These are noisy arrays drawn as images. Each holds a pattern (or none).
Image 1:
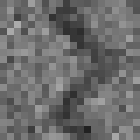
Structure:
a wavy band
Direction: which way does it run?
top to bottom
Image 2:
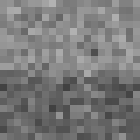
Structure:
a sharp edge
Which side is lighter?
top
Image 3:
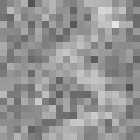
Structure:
a wavy band
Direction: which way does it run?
top to bottom
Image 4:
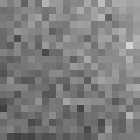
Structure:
a smooth slope
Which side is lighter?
top right
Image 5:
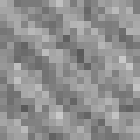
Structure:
diagonal stripes
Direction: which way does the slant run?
top left to bottom right
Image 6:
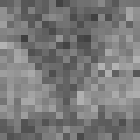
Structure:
spokes from one point
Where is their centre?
bottom middle
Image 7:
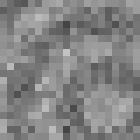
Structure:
rings round one point
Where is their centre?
bottom right
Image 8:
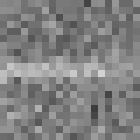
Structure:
one horizontal stripe
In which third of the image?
middle
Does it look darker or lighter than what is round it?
lighter
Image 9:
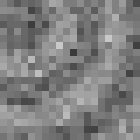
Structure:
rings round one point
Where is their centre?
top left
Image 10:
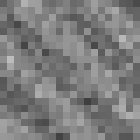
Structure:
diagonal stripes
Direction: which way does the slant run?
top left to bottom right
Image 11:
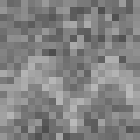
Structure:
a wavy band
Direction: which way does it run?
left to right
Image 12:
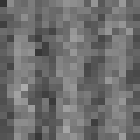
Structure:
vertical stripes
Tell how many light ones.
3
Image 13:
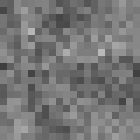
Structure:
spokes from one point
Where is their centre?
middle left
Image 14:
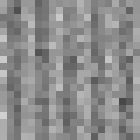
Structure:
vertical stripes
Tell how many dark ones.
5
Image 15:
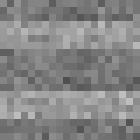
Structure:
horizontal stripes
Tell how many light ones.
2
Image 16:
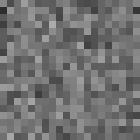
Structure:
only noise
